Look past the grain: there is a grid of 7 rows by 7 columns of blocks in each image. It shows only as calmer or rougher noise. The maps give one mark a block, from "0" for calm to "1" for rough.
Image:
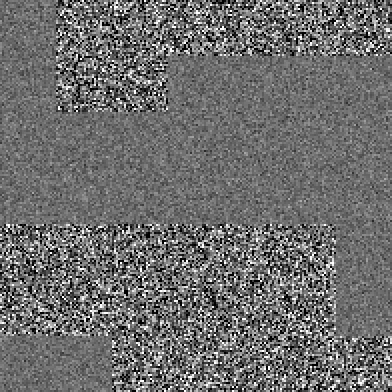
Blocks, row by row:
0111111
0110000
0000000
0000000
1111110
1111110
0011111
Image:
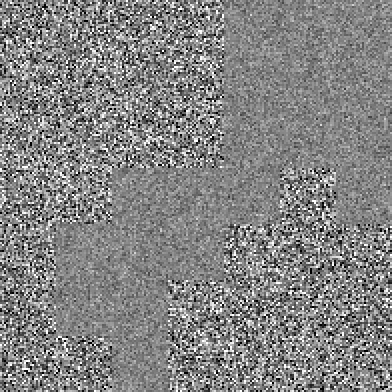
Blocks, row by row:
1111000
1111000
1111000
1100010
1000111
1001111
1101111
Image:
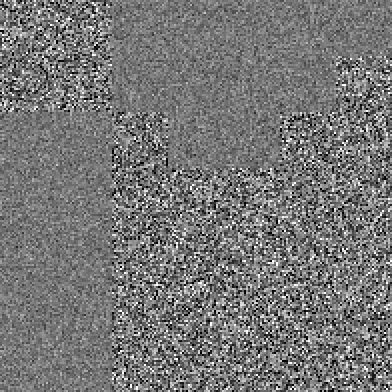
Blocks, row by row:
1100000
1100001
0010011
0011111
0011111
0011111
0011111
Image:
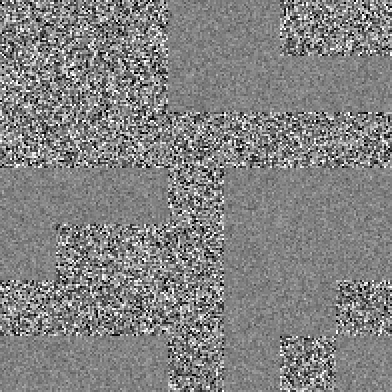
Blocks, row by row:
1110011
1110000
1111111
0001000
0111000
1111001
0001010
